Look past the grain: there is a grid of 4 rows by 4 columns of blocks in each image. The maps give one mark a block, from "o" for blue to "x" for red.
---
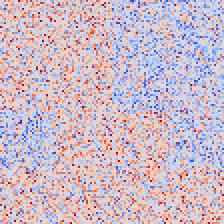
x x o o
x x o o
o x x o
x x x x
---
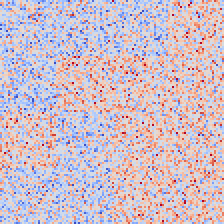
o o o x
o x x x
x o x x
o o x x
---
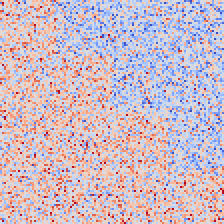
x o o o
x x o o
x x x o
x x x x
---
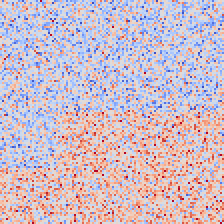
o o o o
o o o o
o x x x
x x x x
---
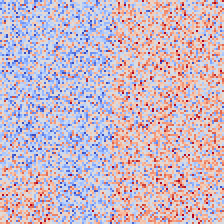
o o x x
o o x x
o o x x
x o x x
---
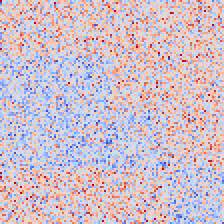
x x x x
o o x x
o o o x
x x x o
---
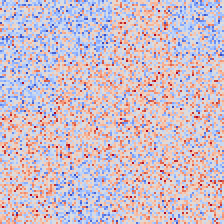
o o x o
o x x x
x x x x
x o x x
